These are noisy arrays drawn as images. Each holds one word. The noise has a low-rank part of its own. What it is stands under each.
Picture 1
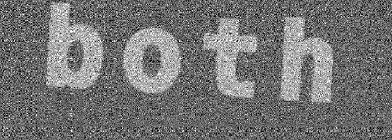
both
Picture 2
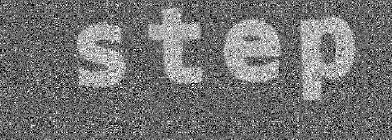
step
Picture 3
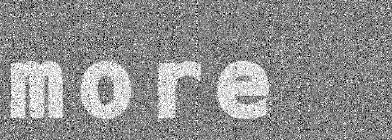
more
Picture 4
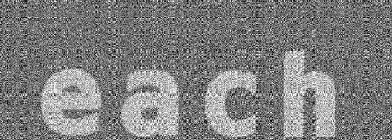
each
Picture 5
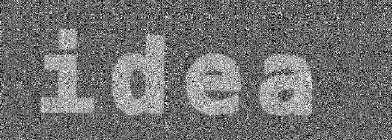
idea
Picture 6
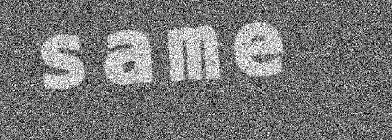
same
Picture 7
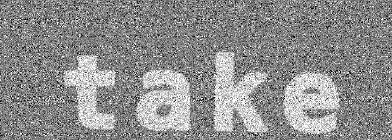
take
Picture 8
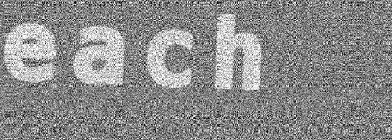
each
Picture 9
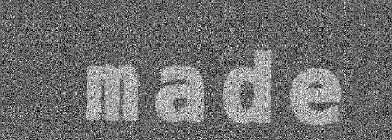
made
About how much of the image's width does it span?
two thirds
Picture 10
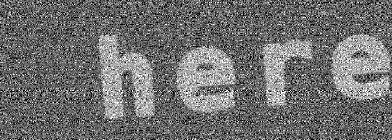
here
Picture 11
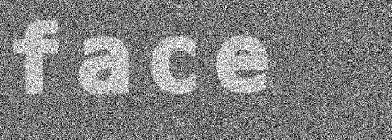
face
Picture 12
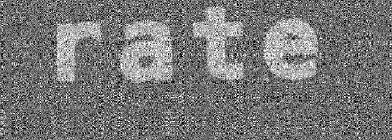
rate
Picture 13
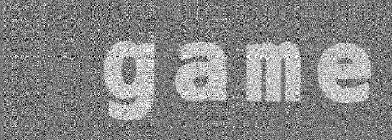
game
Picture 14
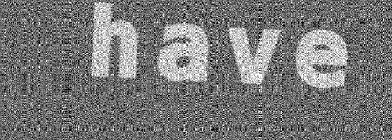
have
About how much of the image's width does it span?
two thirds
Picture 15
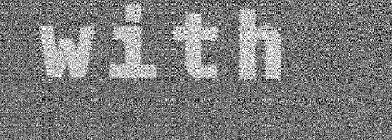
with
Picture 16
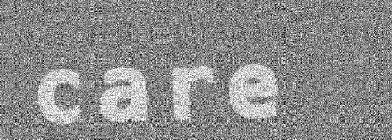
care
